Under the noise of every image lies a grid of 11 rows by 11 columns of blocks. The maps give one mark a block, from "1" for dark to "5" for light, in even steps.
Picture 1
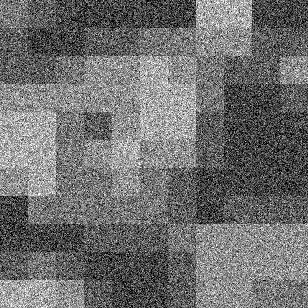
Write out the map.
32111115511
21122334422
22344543224
44444553112
55324552111
55345442111
45334321111
13333321222
11122234444
23211124444
55421124433
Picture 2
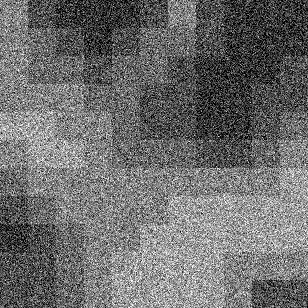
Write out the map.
42111242111
43212332111
43323321112
44433221122
55443221123
45543332234
34444444445
23444455555
12344555555
22345555444
22345555422
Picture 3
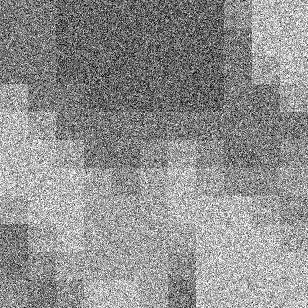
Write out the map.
22111111355
22111111255
22111111245
42211111224
54222222222
55422343223
55543454334
45544455543
24544445554
23444435555
32355425555
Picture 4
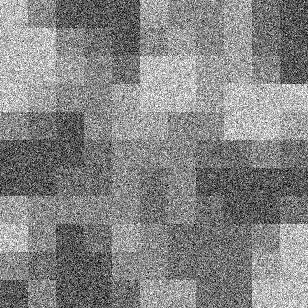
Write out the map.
53111433421
55321343421
55432554431
54334554555
32134433554
11123332232
11223231111
43333232112
53124322235
32113322245
13112442255
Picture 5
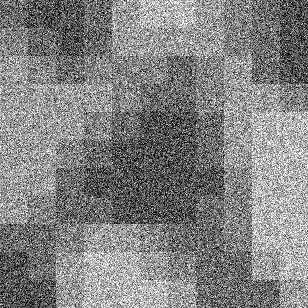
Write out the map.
21124554321
32124444321
43233323421
44443223443
44432112455
44321112455
44211111355
43221112355
22344322355
12455432245
11455542224
